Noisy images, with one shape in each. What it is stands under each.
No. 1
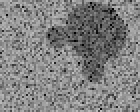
bear's head
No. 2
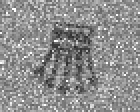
chess queen
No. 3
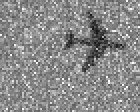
airplane
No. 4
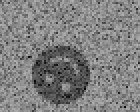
smiling face
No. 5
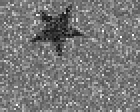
star
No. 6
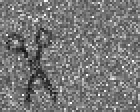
pair of scissors
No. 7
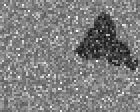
chess pawn
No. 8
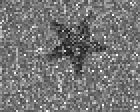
star
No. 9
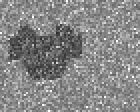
car
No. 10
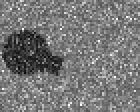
light bulb
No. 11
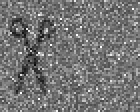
pair of scissors
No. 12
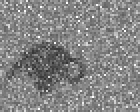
teapot
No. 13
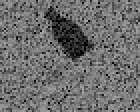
bottle
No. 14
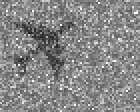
airplane
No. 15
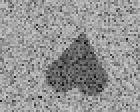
heart
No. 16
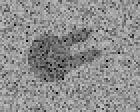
rabbit's head
